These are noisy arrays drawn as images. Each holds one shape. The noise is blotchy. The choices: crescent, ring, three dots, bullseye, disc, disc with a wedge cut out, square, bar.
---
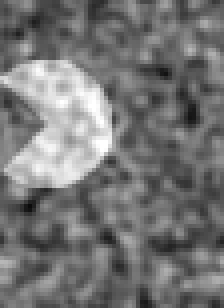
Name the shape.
disc with a wedge cut out
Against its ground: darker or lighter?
lighter
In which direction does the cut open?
left
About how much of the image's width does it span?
half
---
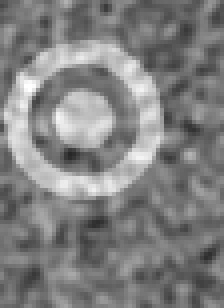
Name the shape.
bullseye
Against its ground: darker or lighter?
lighter
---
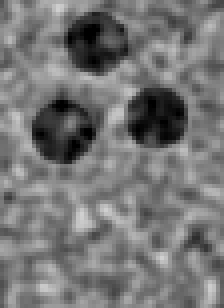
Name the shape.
three dots
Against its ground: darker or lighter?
darker
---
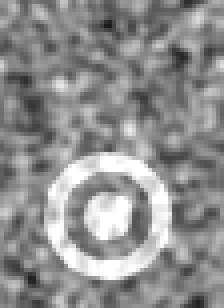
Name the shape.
bullseye
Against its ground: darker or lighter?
lighter
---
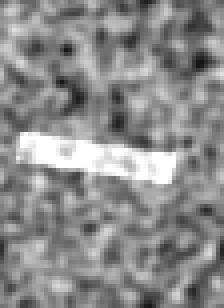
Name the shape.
bar
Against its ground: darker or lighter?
lighter
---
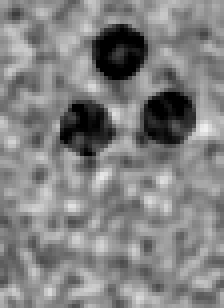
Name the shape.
three dots
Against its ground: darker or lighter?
darker
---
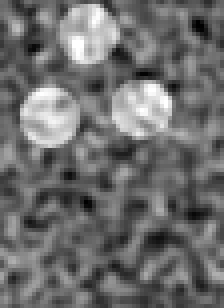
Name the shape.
three dots
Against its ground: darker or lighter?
lighter
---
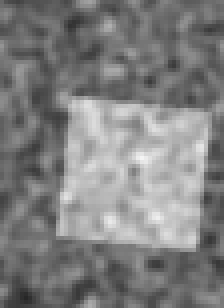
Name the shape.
square
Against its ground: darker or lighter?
lighter
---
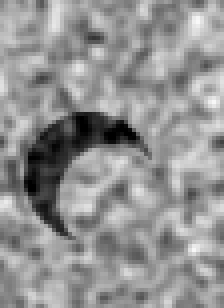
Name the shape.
crescent
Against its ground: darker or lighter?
darker
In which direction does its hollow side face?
down and right
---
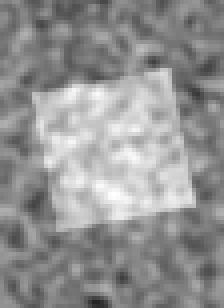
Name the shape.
square
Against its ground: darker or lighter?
lighter
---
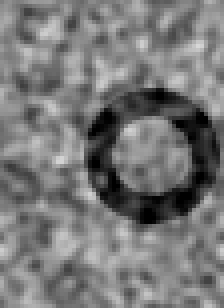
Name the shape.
ring
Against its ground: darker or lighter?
darker
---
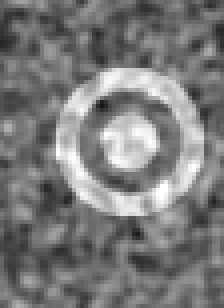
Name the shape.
bullseye
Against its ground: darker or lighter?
lighter
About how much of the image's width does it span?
two thirds
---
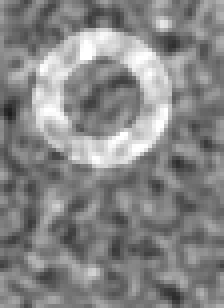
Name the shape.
ring
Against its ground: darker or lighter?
lighter
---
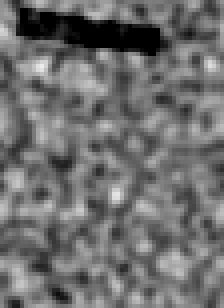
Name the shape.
bar
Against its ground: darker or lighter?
darker
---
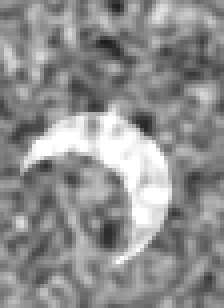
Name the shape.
crescent
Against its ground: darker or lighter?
lighter
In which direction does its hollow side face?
down and left
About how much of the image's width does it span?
two thirds
